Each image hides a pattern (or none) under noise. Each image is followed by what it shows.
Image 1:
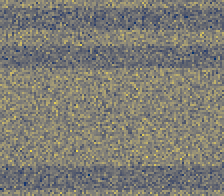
bands of rows
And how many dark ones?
3
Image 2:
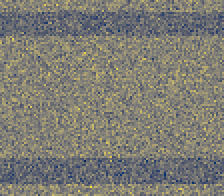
bands of rows
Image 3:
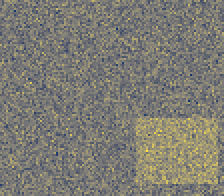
one block
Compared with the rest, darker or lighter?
lighter
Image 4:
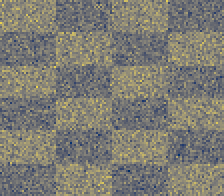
a checkerboard
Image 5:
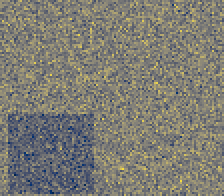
one block
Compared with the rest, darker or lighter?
darker
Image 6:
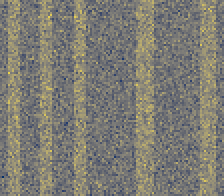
bands of columns
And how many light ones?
5
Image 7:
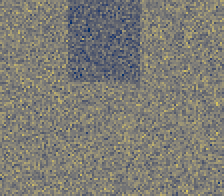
one block
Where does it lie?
top middle
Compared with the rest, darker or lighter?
darker
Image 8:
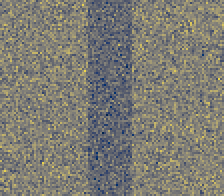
one band of columns
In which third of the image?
middle
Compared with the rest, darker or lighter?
darker
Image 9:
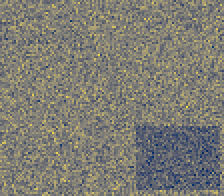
one block
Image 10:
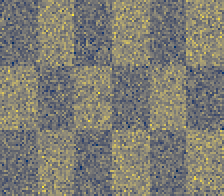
a checkerboard
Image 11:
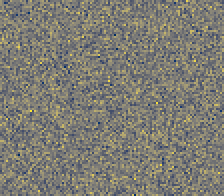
only noise
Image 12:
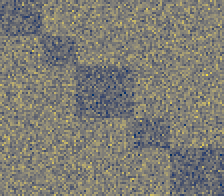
blocks along the diagonal
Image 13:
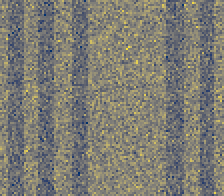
bands of columns
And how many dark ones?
5
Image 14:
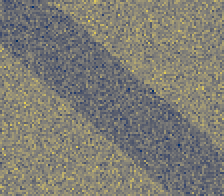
a diagonal band
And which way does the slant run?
top left to bottom right
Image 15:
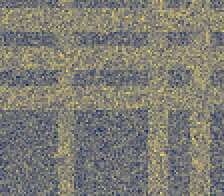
bands of rows crossing bands of columns
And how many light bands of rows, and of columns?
3 and 3
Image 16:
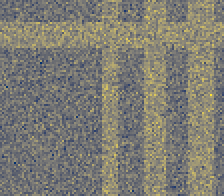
bands of rows crossing bands of columns
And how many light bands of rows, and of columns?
1 and 3
